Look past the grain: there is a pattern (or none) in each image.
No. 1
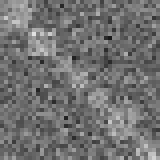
blocks along the diagonal
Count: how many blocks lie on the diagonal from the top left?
7
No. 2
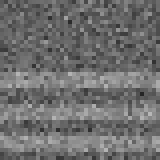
bands of rows
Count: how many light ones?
3
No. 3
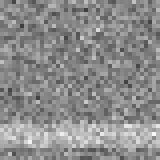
one band of rows
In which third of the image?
bottom
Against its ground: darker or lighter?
lighter
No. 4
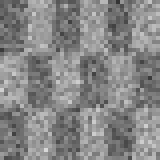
a checkerboard
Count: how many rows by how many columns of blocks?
3 by 6
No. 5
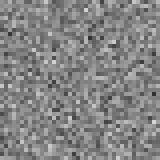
only noise
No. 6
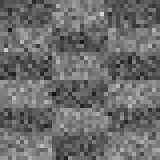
a checkerboard
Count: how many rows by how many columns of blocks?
6 by 3
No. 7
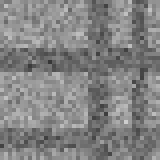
bands of rows crossing bands of columns
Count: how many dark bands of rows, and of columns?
2 and 2
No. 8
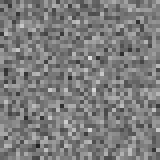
only noise
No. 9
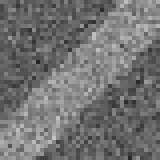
a diagonal band
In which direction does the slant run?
bottom left to top right
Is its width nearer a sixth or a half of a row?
a half
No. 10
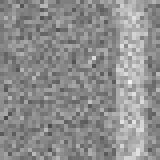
one band of columns
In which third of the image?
right
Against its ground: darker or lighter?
lighter
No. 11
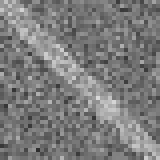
a diagonal band
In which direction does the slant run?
top left to bottom right
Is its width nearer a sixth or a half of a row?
a sixth
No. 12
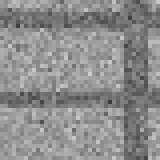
bands of rows crossing bands of columns
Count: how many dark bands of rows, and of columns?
2 and 1
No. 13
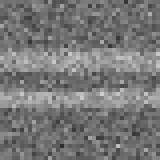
bands of rows
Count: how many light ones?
2
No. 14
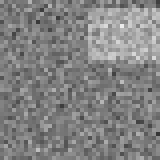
one block
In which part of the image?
top right
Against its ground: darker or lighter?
lighter
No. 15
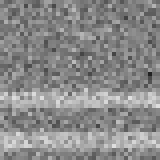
bands of rows
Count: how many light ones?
2
